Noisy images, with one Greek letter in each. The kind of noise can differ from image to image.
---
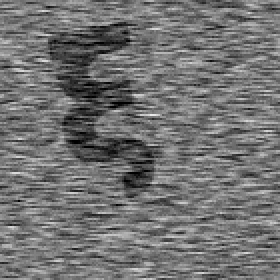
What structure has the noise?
streaked along the rows
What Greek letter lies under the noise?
xi
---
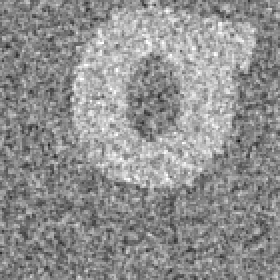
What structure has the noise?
blotchy
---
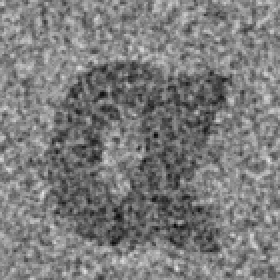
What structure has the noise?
blotchy
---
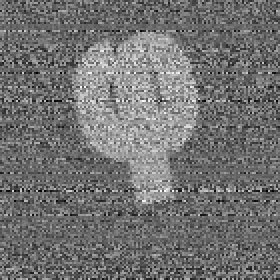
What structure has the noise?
rows of uneven size
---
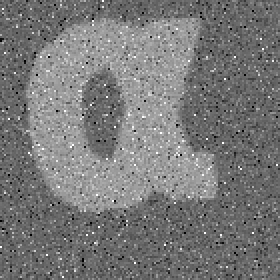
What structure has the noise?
heavy tails
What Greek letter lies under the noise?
alpha
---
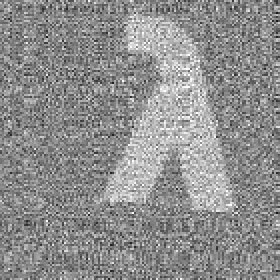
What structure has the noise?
low rank plus noise
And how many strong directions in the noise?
three or four
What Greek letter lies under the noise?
lambda
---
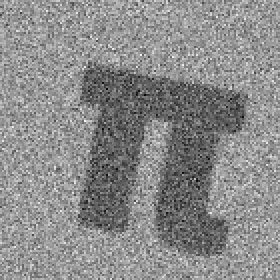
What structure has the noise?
independent entries
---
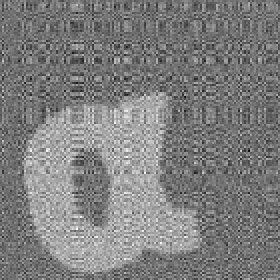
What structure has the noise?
low rank plus noise
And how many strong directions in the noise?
one
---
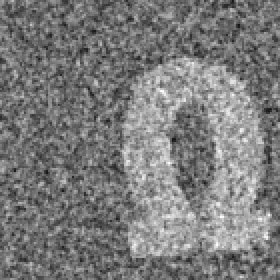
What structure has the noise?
blotchy
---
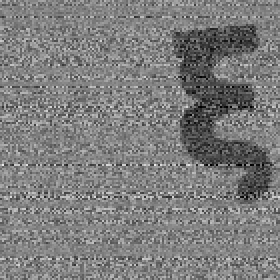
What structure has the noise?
rows of uneven size
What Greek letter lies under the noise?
xi
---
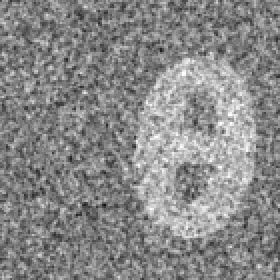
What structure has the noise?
blotchy
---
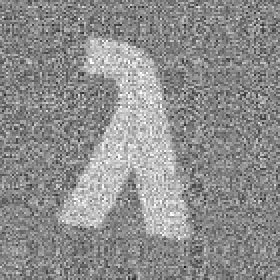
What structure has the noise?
low rank plus noise
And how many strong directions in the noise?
five to eight
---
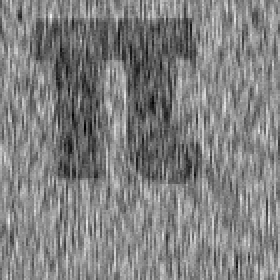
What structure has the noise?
streaked along the columns
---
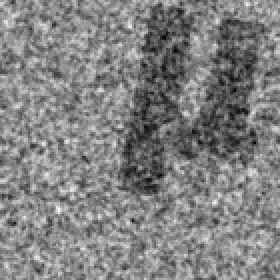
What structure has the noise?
blotchy
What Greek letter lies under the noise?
mu
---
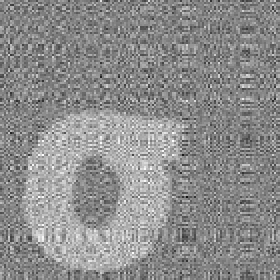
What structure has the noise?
low rank plus noise
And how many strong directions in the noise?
two
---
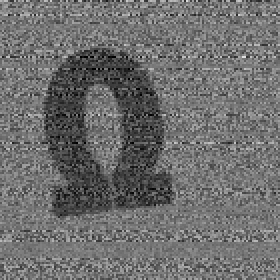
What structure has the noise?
rows of uneven size
